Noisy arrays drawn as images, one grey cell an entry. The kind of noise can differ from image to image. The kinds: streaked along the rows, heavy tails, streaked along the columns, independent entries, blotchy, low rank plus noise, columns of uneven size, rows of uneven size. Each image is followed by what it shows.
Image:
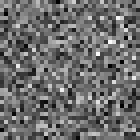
independent entries
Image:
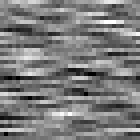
streaked along the rows
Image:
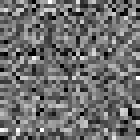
low rank plus noise
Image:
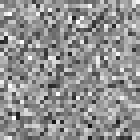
independent entries
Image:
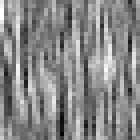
streaked along the columns
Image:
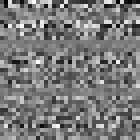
rows of uneven size
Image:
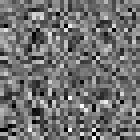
low rank plus noise
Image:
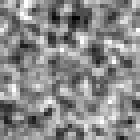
blotchy
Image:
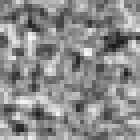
blotchy
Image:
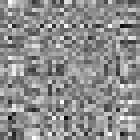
low rank plus noise
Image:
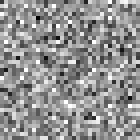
independent entries
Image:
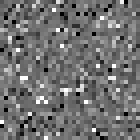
heavy tails
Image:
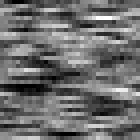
streaked along the rows
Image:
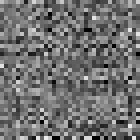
low rank plus noise
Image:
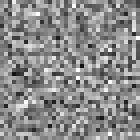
low rank plus noise
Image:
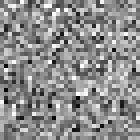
low rank plus noise
